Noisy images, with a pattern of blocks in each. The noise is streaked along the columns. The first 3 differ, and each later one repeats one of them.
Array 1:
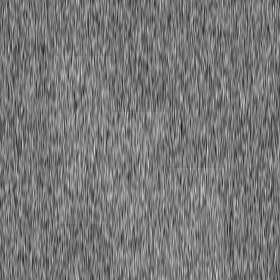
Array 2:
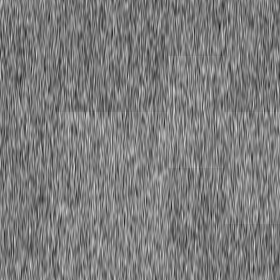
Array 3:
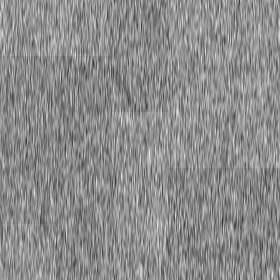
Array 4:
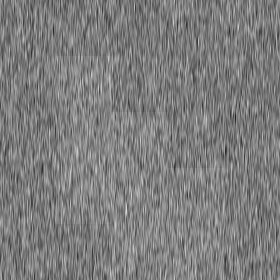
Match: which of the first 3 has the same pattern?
1
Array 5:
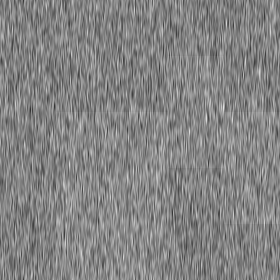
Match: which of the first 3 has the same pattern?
2
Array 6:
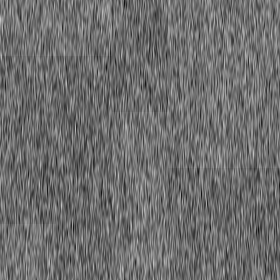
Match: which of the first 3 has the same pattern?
3
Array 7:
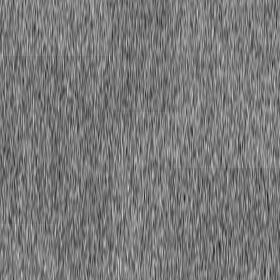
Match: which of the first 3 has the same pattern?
3
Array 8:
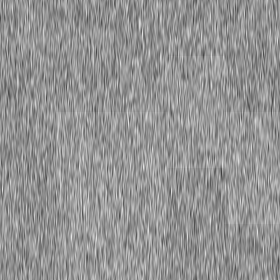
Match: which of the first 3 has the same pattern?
2
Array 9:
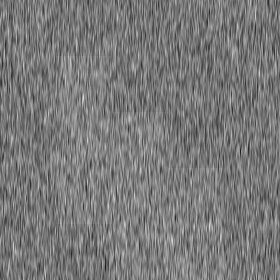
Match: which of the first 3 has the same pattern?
1
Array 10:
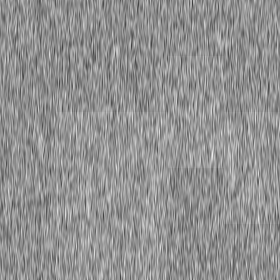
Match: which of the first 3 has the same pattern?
2
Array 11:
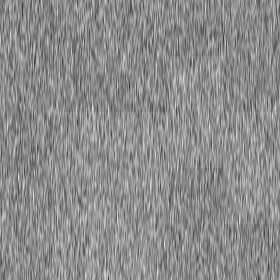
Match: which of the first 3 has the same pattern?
2
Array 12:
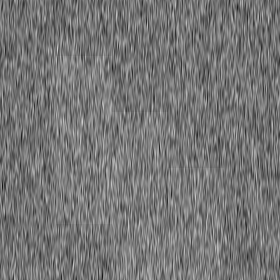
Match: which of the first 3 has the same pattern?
1
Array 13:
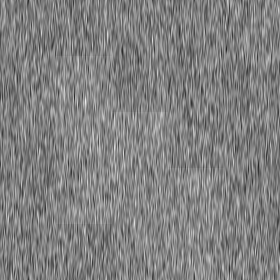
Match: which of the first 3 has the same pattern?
1
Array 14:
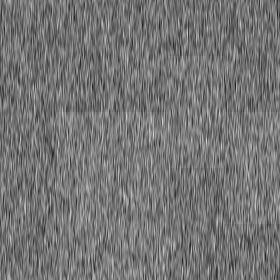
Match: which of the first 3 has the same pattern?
2
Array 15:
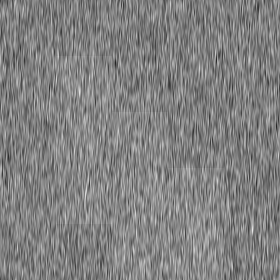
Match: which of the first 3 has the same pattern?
1
